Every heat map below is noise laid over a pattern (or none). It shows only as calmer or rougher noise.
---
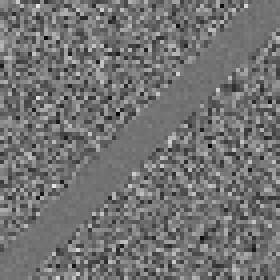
a diagonal band
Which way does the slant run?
bottom left to top right
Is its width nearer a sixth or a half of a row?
a sixth
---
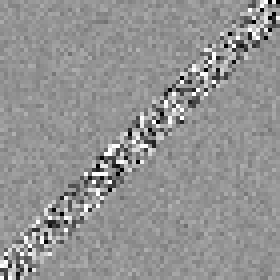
a diagonal band
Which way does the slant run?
bottom left to top right
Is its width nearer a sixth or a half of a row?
a sixth
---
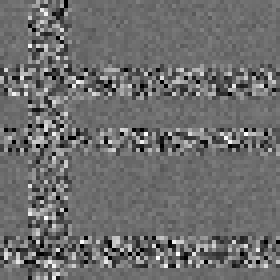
bands of rows crossing bands of columns
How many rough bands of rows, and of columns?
3 and 1
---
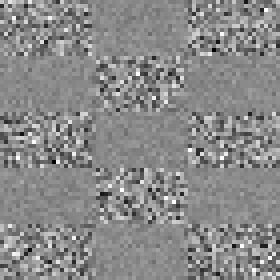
a checkerboard
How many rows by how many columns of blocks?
5 by 3
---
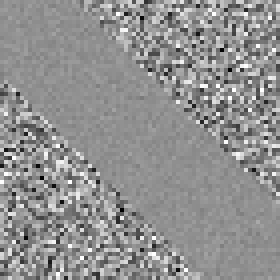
a diagonal band
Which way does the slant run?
top left to bottom right
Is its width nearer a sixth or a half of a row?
a half
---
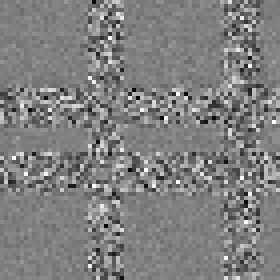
bands of rows crossing bands of columns
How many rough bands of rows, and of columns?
2 and 2
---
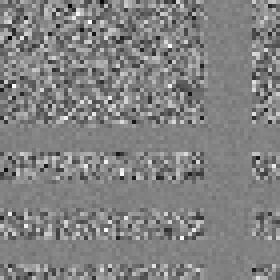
bands of rows crossing bands of columns
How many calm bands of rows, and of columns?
3 and 1
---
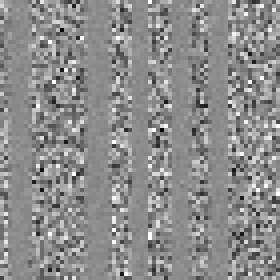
bands of columns
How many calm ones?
5
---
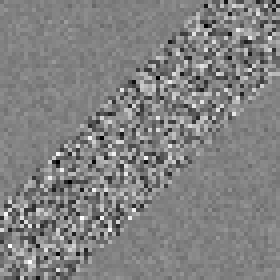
a diagonal band
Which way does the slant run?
bottom left to top right
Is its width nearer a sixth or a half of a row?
a half
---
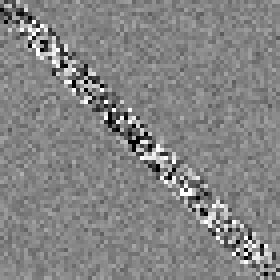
a diagonal band
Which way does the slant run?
top left to bottom right
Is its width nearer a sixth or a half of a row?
a sixth
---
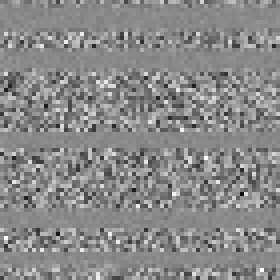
bands of rows
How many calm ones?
5
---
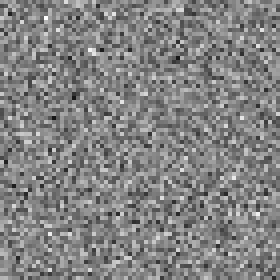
only noise
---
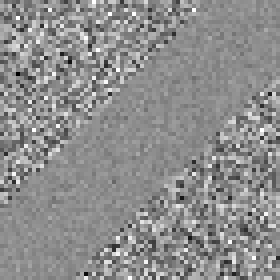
a diagonal band
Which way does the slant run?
bottom left to top right
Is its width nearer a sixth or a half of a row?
a half
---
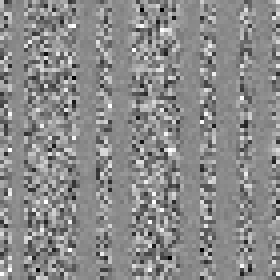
bands of columns
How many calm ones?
6
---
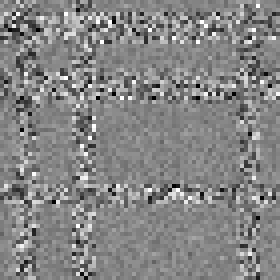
bands of rows crossing bands of columns
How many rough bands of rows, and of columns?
3 and 3
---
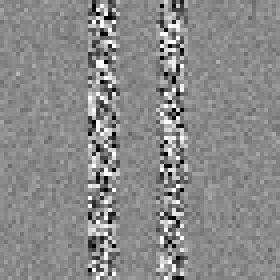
bands of columns
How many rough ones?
2
